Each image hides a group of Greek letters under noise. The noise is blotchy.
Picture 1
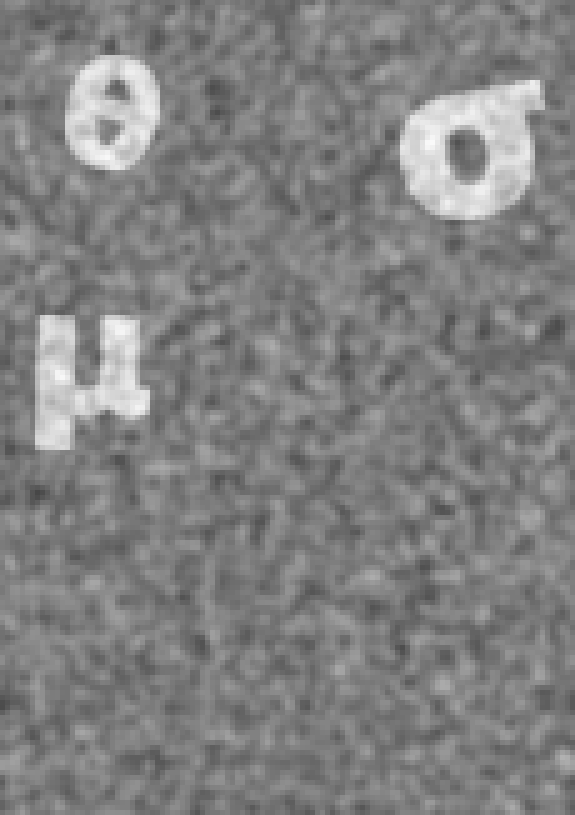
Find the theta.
top left
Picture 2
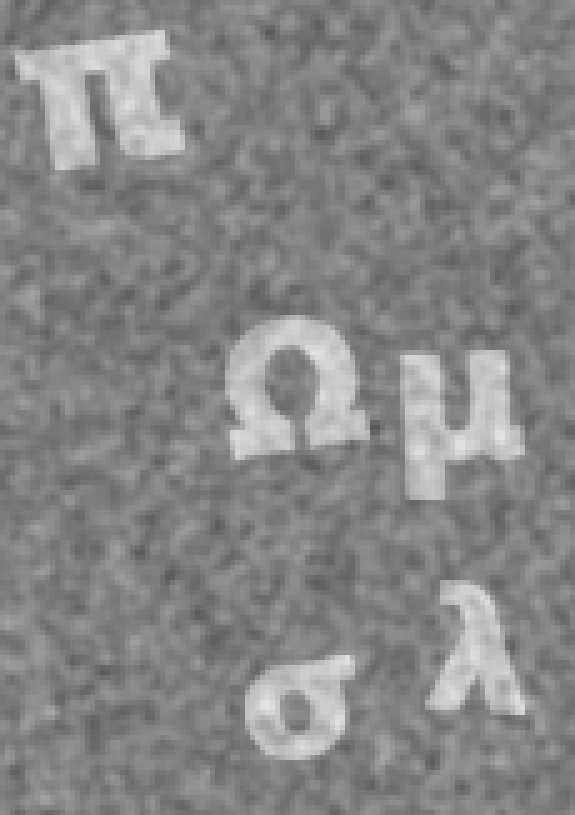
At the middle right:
mu
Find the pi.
top left
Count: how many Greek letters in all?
5
